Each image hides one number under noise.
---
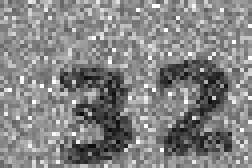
32
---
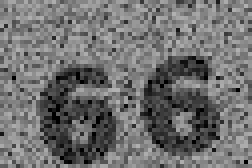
66
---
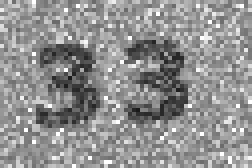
33
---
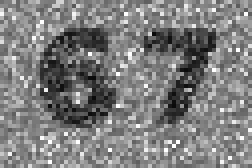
67
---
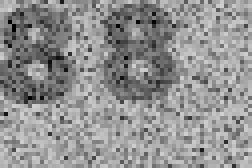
88
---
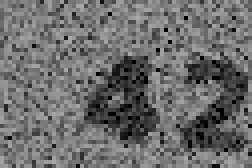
42
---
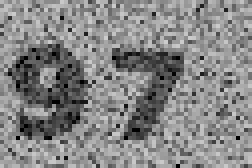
97
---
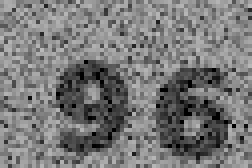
96
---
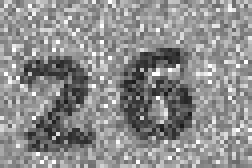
26
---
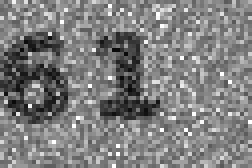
61
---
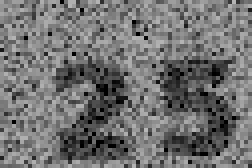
25
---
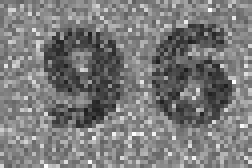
96
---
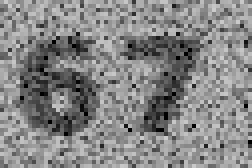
67
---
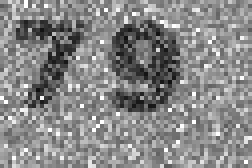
79
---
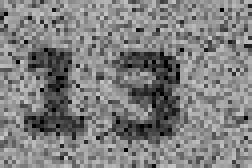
13
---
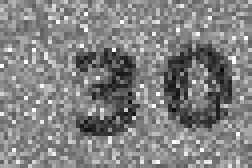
30
